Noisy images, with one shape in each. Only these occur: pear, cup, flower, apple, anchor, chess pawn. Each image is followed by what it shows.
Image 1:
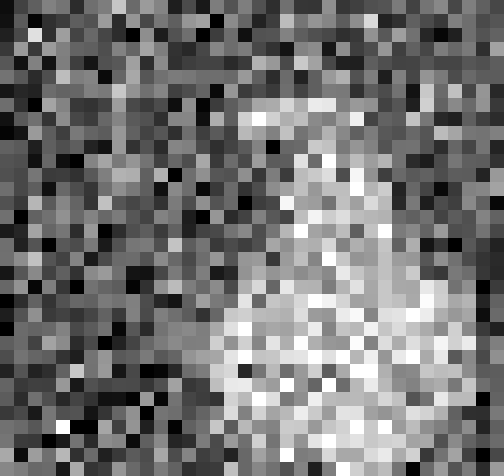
pear
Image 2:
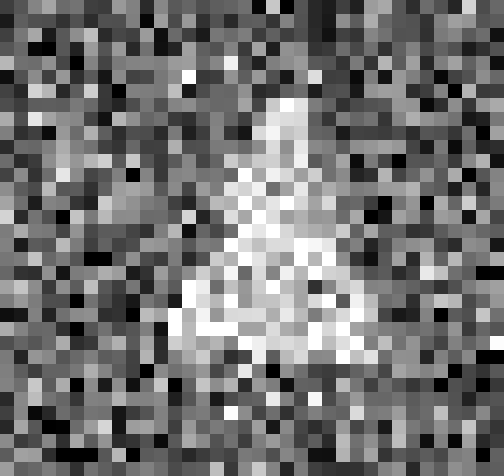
chess pawn
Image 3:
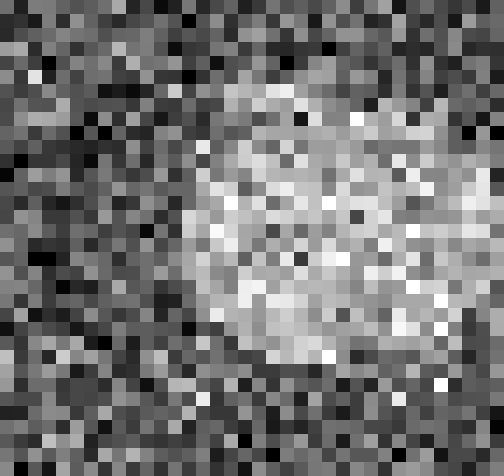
apple
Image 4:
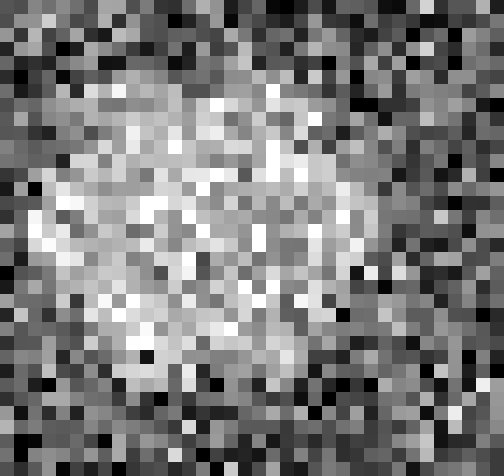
flower
